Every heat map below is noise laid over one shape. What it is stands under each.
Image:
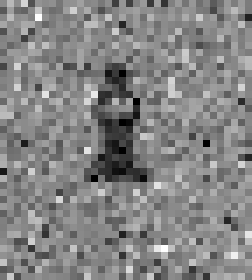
chess bishop
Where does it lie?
centre
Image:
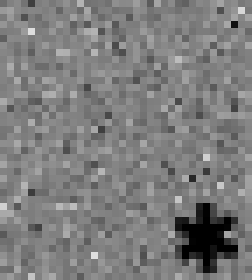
asterisk
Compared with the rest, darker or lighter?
darker
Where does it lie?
bottom right
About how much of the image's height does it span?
a quarter
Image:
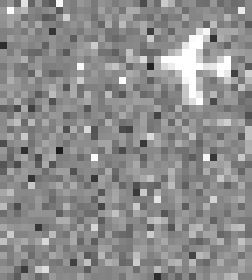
airplane
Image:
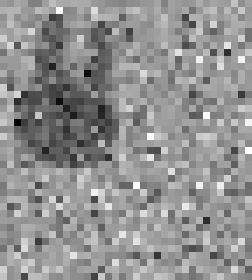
rabbit's head
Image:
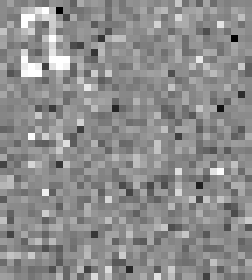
pair of musical notes
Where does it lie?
top left
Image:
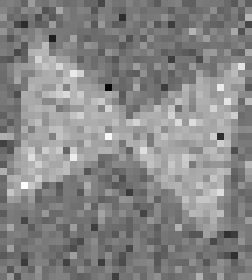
bow tie
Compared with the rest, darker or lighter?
lighter
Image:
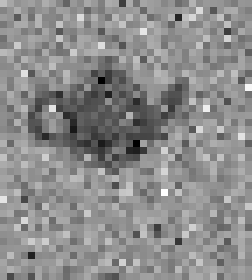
teapot
